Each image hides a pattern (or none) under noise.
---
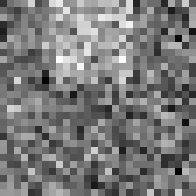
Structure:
one block
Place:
top middle
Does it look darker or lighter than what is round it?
lighter
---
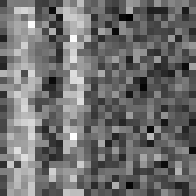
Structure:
bands of columns
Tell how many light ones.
2
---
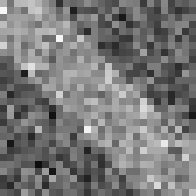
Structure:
a diagonal band
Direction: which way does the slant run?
top left to bottom right
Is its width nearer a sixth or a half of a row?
a half
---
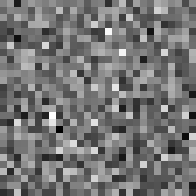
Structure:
only noise
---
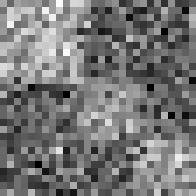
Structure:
blocks along the diagonal
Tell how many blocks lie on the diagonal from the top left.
3
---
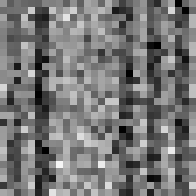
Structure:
bands of columns
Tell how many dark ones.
5
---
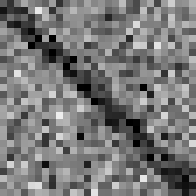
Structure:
a diagonal band
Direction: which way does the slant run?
top left to bottom right
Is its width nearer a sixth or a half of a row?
a sixth
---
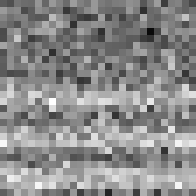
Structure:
bands of rows
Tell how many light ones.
3
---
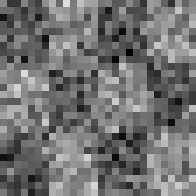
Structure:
a checkerboard
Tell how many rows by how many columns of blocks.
3 by 4
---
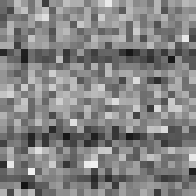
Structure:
bands of rows
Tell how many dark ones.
3
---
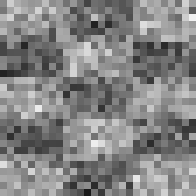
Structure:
a checkerboard
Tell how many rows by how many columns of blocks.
5 by 3
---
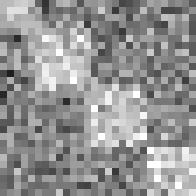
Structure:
blocks along the diagonal
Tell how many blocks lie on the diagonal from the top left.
4
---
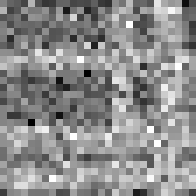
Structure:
bands of rows crossing bands of columns
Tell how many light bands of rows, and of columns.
3 and 2
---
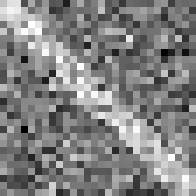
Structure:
a diagonal band
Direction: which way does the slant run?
top left to bottom right
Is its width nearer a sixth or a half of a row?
a sixth
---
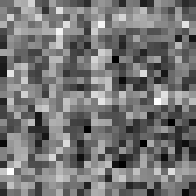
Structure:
bands of rows crossing bands of columns
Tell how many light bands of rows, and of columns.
3 and 3
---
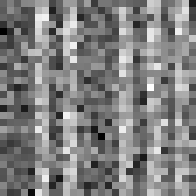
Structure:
bands of columns
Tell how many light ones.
5
